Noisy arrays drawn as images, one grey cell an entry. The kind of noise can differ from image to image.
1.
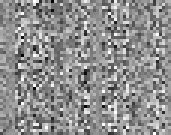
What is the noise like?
columns of uneven size
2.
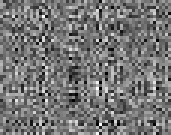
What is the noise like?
low rank plus noise
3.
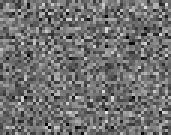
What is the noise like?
low rank plus noise
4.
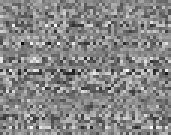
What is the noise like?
rows of uneven size
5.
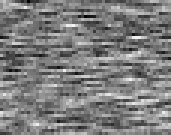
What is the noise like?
streaked along the rows
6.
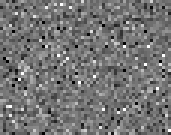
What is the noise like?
heavy tails
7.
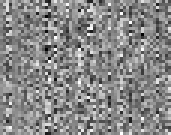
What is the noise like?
columns of uneven size
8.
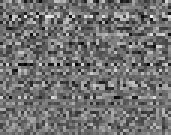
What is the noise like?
rows of uneven size
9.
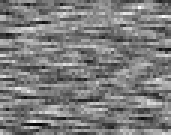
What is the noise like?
streaked along the rows
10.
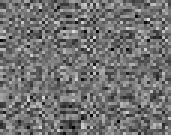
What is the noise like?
low rank plus noise
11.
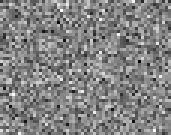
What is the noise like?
independent entries
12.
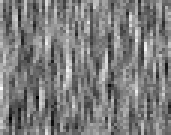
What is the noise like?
streaked along the columns
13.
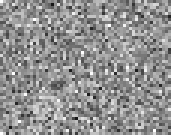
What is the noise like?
independent entries
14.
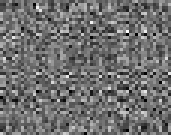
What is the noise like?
low rank plus noise
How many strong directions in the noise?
one
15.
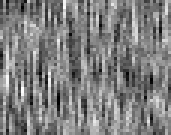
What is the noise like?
streaked along the columns
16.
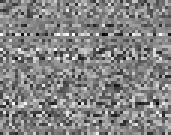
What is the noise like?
rows of uneven size
